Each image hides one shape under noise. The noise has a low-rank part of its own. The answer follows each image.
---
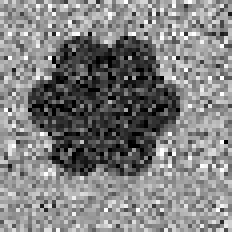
flower
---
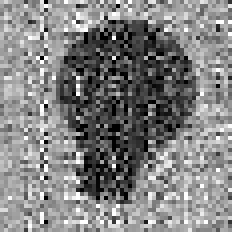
light bulb
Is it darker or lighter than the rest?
darker
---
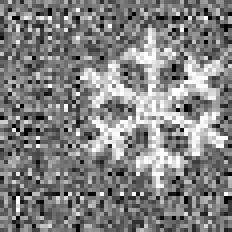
snowflake
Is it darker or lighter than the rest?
lighter
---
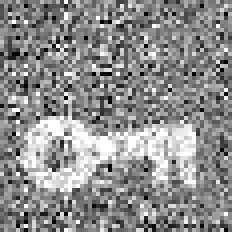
key
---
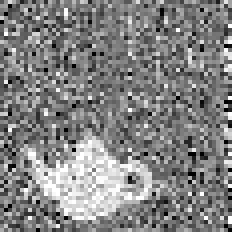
teapot
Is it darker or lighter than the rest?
lighter
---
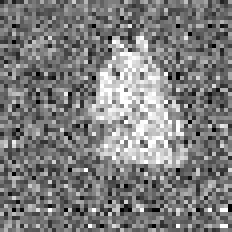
chess knight
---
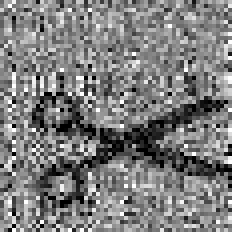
pair of scissors
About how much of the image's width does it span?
nearly all
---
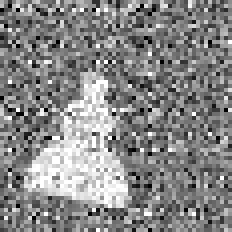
chess pawn
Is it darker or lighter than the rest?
lighter
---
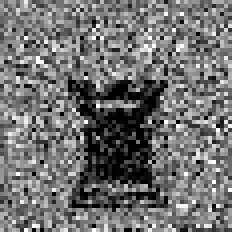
chess rook
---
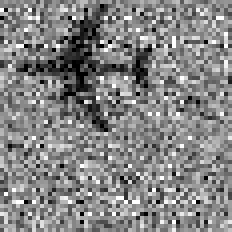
airplane
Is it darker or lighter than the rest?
darker
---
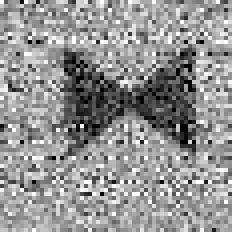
bow tie
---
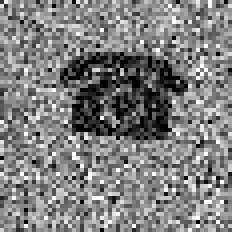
telephone
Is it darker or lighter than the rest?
darker
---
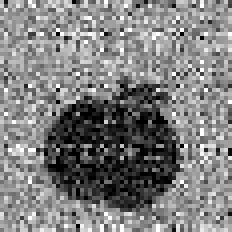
apple
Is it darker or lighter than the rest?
darker
